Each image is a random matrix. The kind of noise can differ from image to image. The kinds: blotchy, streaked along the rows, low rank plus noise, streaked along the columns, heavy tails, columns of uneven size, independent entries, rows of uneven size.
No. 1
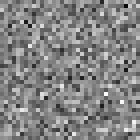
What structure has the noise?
independent entries
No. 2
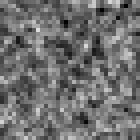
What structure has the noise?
blotchy
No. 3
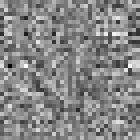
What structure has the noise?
low rank plus noise
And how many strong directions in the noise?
one
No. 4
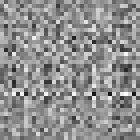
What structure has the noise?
low rank plus noise
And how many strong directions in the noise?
one
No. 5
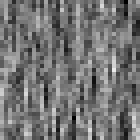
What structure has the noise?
streaked along the columns
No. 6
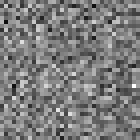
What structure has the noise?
low rank plus noise
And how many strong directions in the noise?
three or four
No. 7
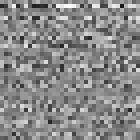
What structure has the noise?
rows of uneven size
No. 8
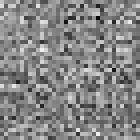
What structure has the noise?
low rank plus noise
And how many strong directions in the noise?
two
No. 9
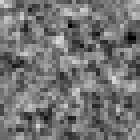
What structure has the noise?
blotchy
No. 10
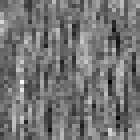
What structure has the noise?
streaked along the columns
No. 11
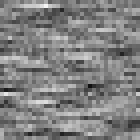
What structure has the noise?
streaked along the rows
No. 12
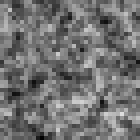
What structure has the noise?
blotchy
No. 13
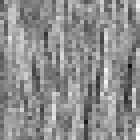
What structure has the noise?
streaked along the columns
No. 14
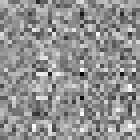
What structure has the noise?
low rank plus noise
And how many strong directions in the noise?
two
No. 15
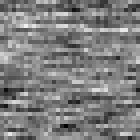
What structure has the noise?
streaked along the rows
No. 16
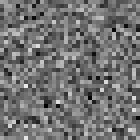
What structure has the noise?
independent entries
